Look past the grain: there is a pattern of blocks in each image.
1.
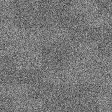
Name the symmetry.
the same after a half turn
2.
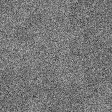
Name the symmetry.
mirrored about the diagonal from the top left
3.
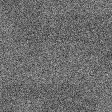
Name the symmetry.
no symmetry
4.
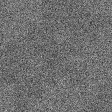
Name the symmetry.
mirrored about the diagonal from the top left
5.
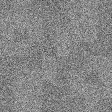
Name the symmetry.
the same after a half turn
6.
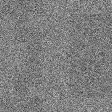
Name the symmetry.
top and bottom mirror each other
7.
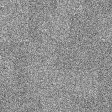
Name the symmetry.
no symmetry
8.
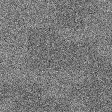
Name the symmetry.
no symmetry
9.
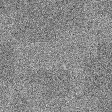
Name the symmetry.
no symmetry
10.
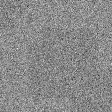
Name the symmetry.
mirrored about the diagonal from the top left
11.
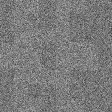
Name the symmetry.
top and bottom mirror each other
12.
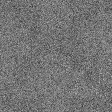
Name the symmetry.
left and right mirror each other
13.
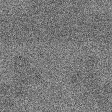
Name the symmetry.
left and right mirror each other
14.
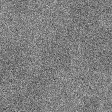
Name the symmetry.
the same after a half turn
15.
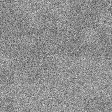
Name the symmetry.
no symmetry
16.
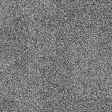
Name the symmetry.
no symmetry
